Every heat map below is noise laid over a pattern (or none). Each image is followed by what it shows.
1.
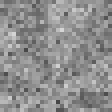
spokes from one point
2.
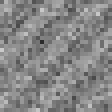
diagonal stripes
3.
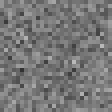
only noise
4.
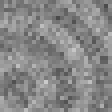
rings round one point
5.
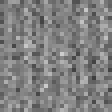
vertical stripes
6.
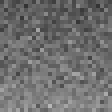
a smooth slope
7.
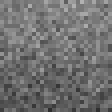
a smooth slope
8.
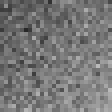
a smooth slope
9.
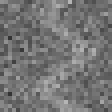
a wavy band
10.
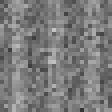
vertical stripes
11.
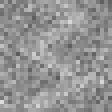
a wavy band
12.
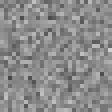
only noise
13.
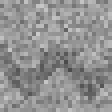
a wavy band
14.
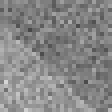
a sharp edge
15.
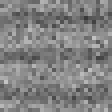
horizontal stripes
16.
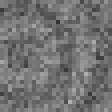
rings round one point
